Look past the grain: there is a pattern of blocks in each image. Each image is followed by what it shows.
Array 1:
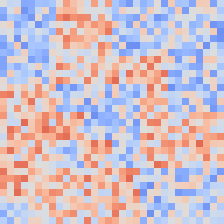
mirrored about the diagonal from the bottom left
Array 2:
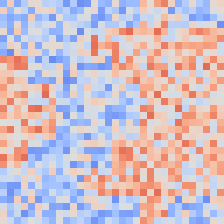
top and bottom mirror each other
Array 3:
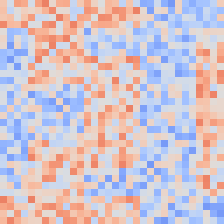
top and bottom mirror each other
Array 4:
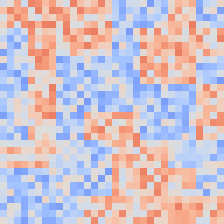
no symmetry
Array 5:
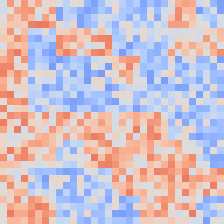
no symmetry
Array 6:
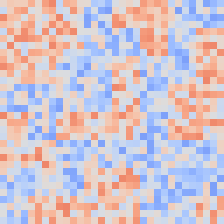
mirrored about the diagonal from the top left
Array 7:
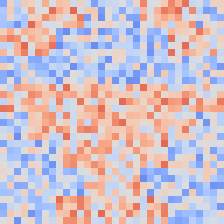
left and right mirror each other
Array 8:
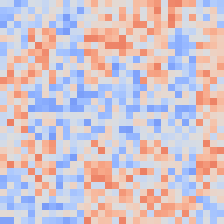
top and bottom mirror each other
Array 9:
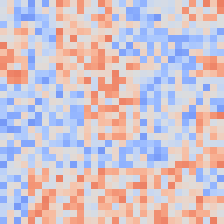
no symmetry
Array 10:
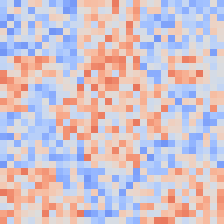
left and right mirror each other
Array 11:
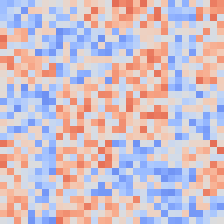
the same after a half turn
